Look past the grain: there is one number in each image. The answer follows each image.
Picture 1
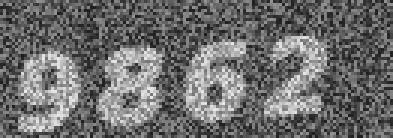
9862
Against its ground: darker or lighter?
lighter
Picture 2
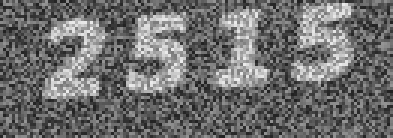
2515
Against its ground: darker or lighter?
lighter
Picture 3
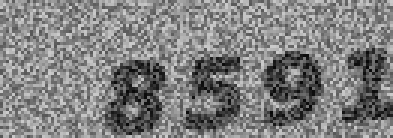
8591
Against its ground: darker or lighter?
darker
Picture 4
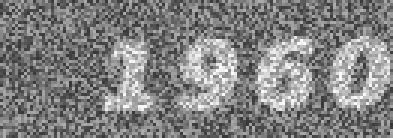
1960
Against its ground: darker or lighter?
lighter
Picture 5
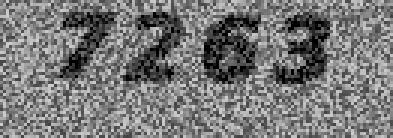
7263
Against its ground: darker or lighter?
darker
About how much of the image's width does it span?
two thirds
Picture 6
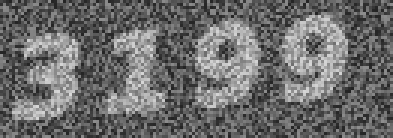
3199
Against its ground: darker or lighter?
lighter
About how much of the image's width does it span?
nearly all
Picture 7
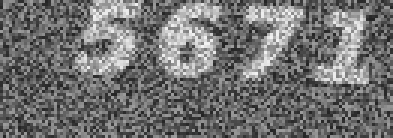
5671
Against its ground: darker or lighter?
lighter
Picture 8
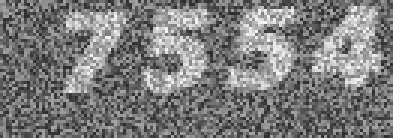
7554
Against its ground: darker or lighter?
lighter
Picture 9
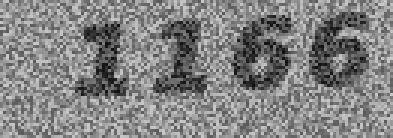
1166
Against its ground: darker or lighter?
darker
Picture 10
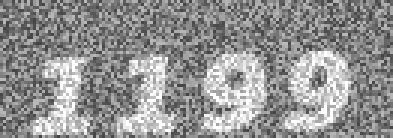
1199
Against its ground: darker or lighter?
lighter
